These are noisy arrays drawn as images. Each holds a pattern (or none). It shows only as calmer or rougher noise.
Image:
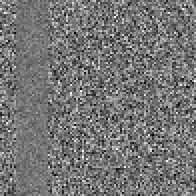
one band of columns
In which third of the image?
left
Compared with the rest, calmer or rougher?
calmer
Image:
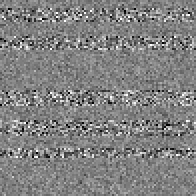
bands of rows
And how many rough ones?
5
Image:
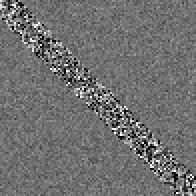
a diagonal band
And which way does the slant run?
top left to bottom right
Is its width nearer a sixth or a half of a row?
a sixth
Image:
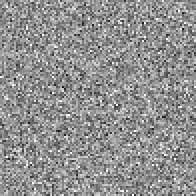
only noise
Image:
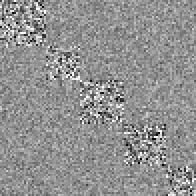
blocks along the diagonal
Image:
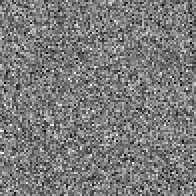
only noise
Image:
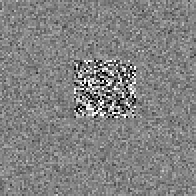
one block
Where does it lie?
centre
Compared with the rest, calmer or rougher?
rougher
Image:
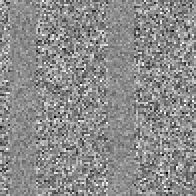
bands of columns
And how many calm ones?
2
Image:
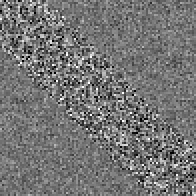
a diagonal band
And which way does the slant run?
top left to bottom right
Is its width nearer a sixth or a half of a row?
a half
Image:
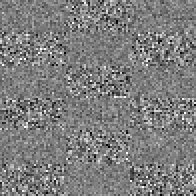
a checkerboard
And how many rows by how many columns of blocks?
6 by 3
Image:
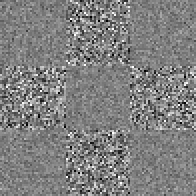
a checkerboard
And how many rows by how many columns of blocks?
3 by 3
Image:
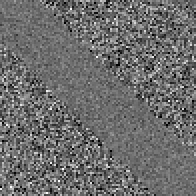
a diagonal band
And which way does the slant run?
top left to bottom right
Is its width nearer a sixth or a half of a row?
a half
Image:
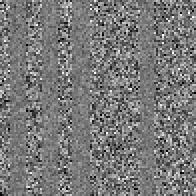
bands of columns
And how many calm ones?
4
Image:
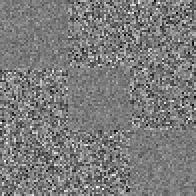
blocks along the diagonal
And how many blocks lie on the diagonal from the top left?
3
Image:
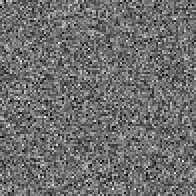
only noise
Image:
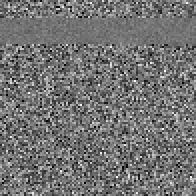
one band of rows
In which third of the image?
top
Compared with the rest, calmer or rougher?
calmer
